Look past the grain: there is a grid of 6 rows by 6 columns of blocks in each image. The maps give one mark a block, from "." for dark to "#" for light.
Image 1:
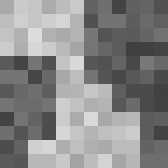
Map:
# # # . . .
# # # . . .
. . # . . .
. . # # . .
. . # # # .
. # # # # .
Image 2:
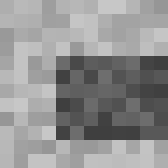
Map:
# # # # # #
# # # # # #
# # . . . .
# # . . . .
# # . . . .
# # # # # #
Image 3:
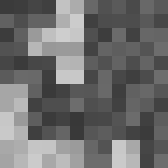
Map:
. . # . . .
. # # . . .
. . # . . .
# . . . . .
# . . . . .
# # # . # .
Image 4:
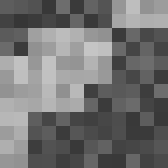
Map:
. . . . # #
. # # # . .
# # # # . .
# # # . . .
# . . . . .
# . . . . .
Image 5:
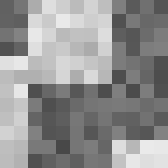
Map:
. # # # . .
. # # # . .
# # # # . .
# . . . . .
# . . . . .
# . . . # #
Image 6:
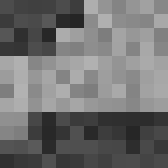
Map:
. . . # # #
. . # # # #
# # # # # #
# # # # # #
# . . . . .
. . . . . .
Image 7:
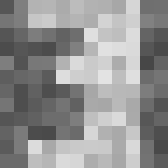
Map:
. # # # # .
. . . # # .
. . # # # .
. . . # # .
. . . # # .
. # # # # .
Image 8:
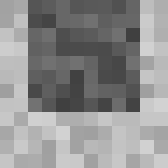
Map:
# . . . . #
# . . . . #
# . . . . #
# . . . . #
# # # # # #
# # # # # #
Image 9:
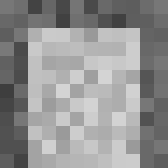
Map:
. . . . . .
. # # # # .
. # # # # .
. # # # # .
. # # # # .
. # # # # .
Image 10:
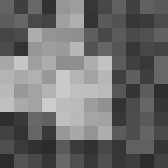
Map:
. . # . . .
. # # . . .
# # # # . .
# # # # . .
. . # # . .
. . . . . .
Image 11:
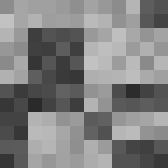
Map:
# # # # # .
# . . # # #
# . . # # #
. . . # . .
. # # . # #
. # # # . .
